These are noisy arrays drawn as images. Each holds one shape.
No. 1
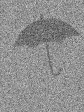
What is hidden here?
dark umbrella
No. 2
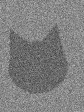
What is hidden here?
dark cat's head
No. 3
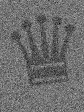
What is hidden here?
dark chess queen
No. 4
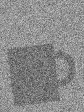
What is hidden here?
dark cup
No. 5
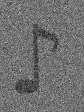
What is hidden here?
dark musical note
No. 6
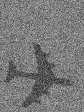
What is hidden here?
dark airplane
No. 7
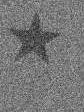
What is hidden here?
dark star
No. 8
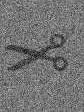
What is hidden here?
dark pair of scissors
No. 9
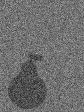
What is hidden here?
dark pear
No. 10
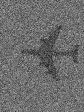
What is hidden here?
dark airplane
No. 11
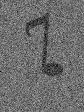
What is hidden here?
dark musical note
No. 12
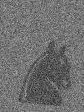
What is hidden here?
dark chess knight
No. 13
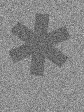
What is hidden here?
dark asterisk
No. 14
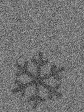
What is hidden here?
dark snowflake
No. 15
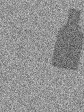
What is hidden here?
dark bottle
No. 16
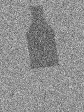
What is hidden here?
dark bottle
